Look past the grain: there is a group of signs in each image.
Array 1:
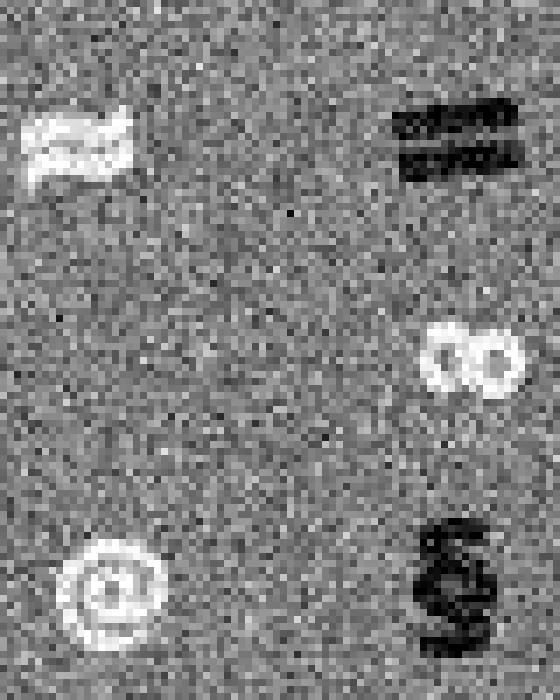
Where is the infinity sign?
middle right
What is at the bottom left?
at sign
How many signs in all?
5
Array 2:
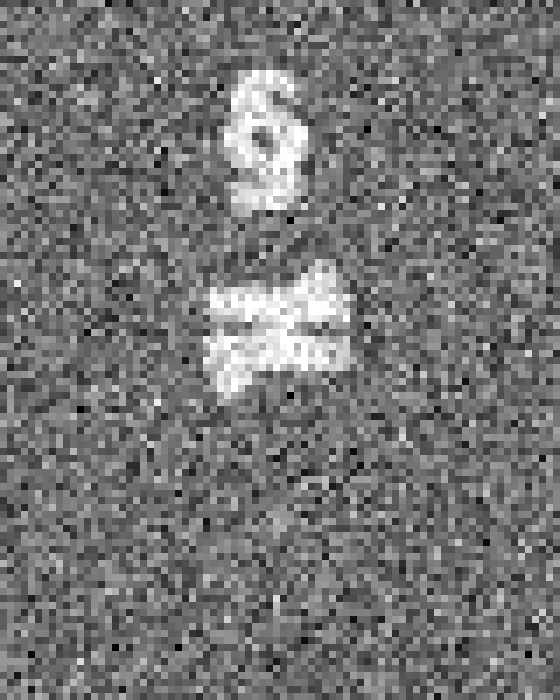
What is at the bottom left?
nothing
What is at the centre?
not-equal sign
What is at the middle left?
nothing
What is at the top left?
nothing
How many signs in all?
2
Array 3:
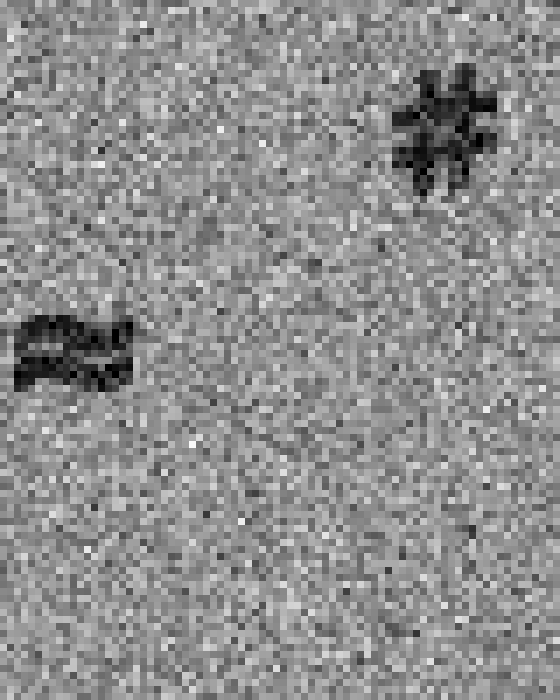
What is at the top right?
hash sign
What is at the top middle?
nothing
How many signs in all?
2
